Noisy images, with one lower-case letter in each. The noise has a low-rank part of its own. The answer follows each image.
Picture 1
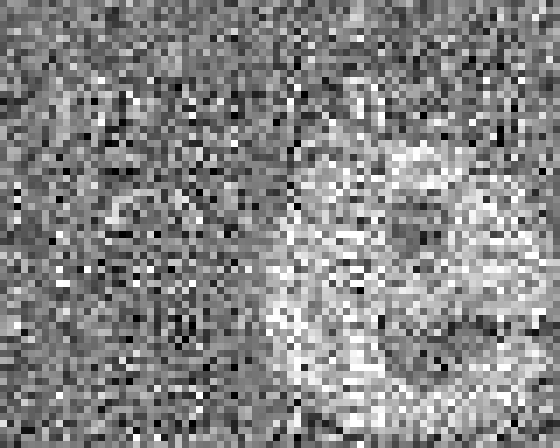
light e
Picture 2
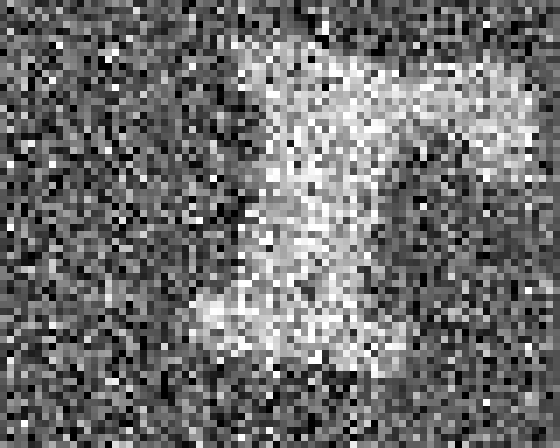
light r
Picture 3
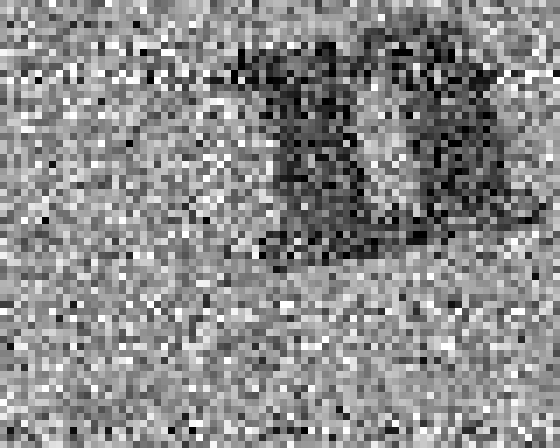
dark n
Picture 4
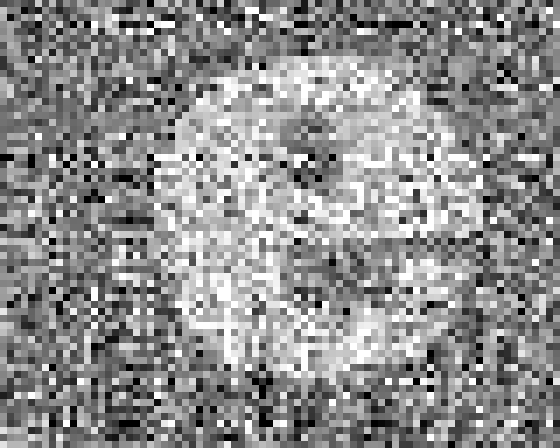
light e
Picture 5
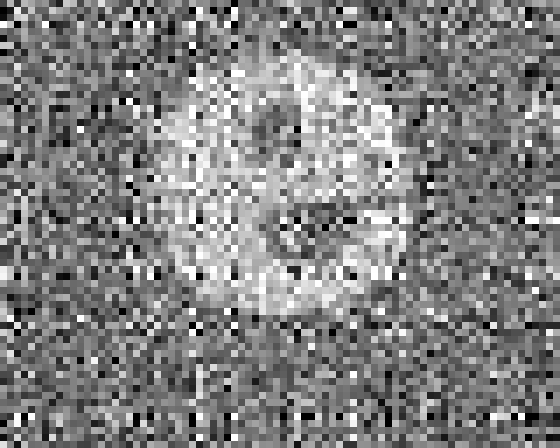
light e
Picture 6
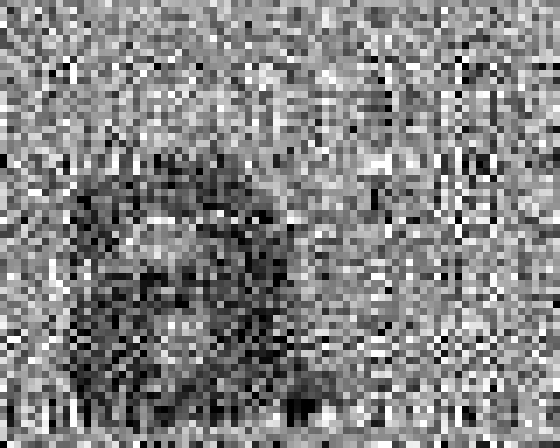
dark a
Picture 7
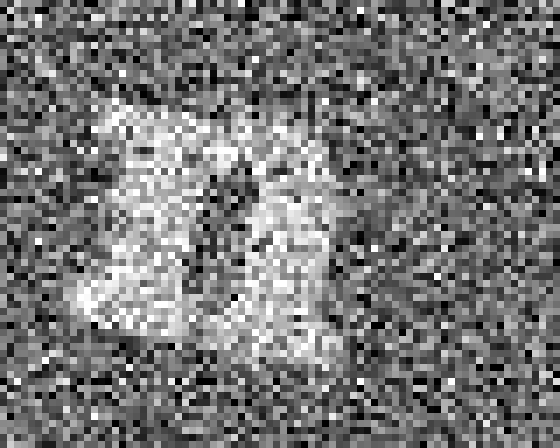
light n
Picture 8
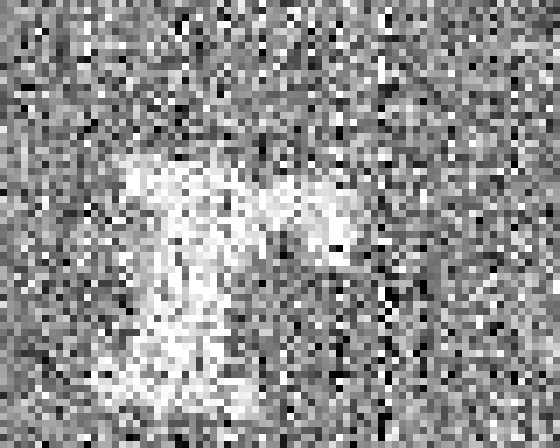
light r
